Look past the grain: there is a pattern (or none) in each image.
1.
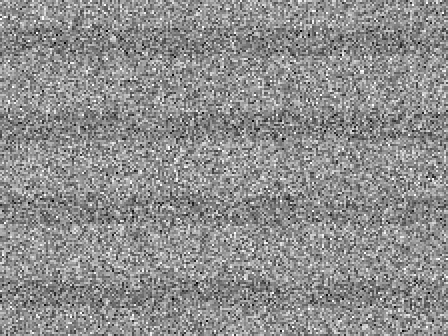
horizontal stripes
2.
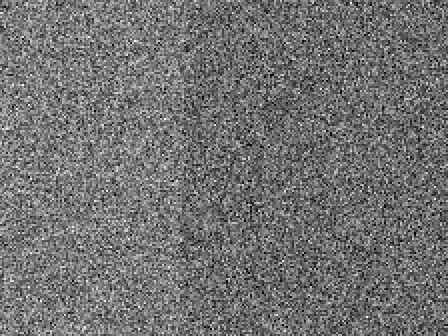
a sharp edge
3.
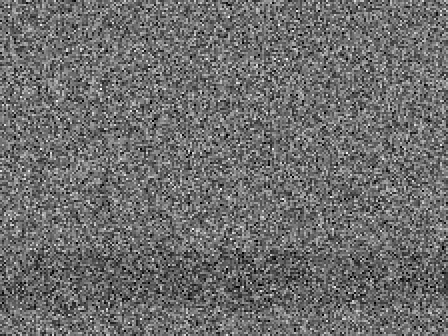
one horizontal stripe
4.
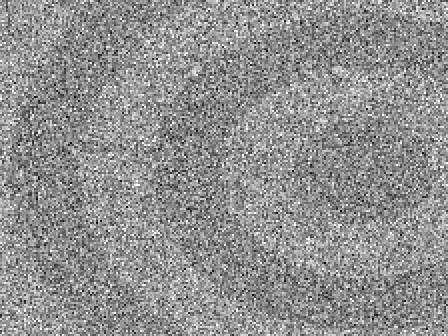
rings round one point
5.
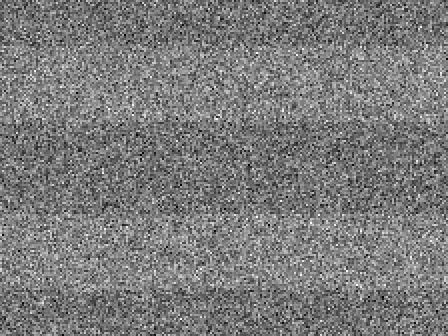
horizontal stripes
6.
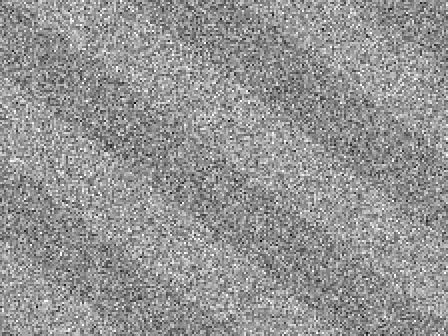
diagonal stripes
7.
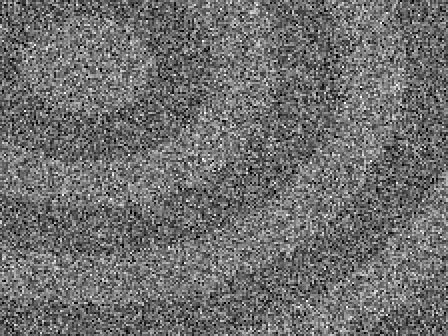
rings round one point
